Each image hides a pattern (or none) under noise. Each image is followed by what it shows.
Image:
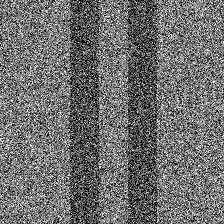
bands of columns
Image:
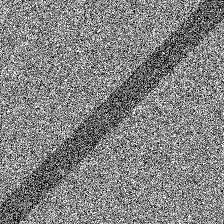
a diagonal band
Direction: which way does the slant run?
bottom left to top right
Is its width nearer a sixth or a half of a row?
a sixth
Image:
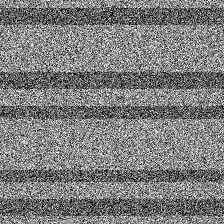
bands of rows
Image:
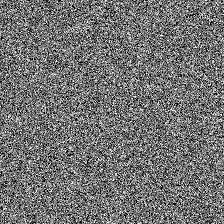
only noise
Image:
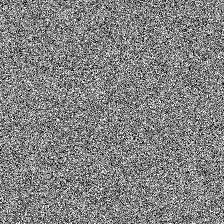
only noise
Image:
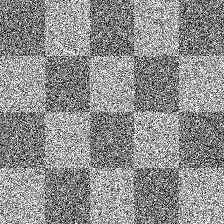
a checkerboard
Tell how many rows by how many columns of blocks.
4 by 5
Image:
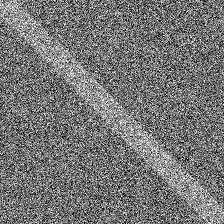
a diagonal band
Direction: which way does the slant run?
top left to bottom right
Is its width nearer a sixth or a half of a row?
a sixth
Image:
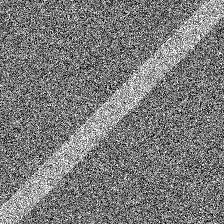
a diagonal band
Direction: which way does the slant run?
bottom left to top right
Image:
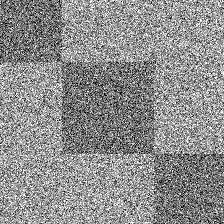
blocks along the diagonal
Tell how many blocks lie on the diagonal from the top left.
3
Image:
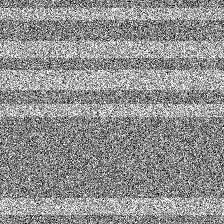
bands of rows
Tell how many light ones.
5
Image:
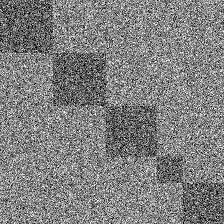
blocks along the diagonal
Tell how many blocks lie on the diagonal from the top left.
5
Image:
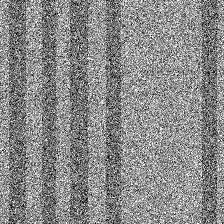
bands of columns
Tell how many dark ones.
5
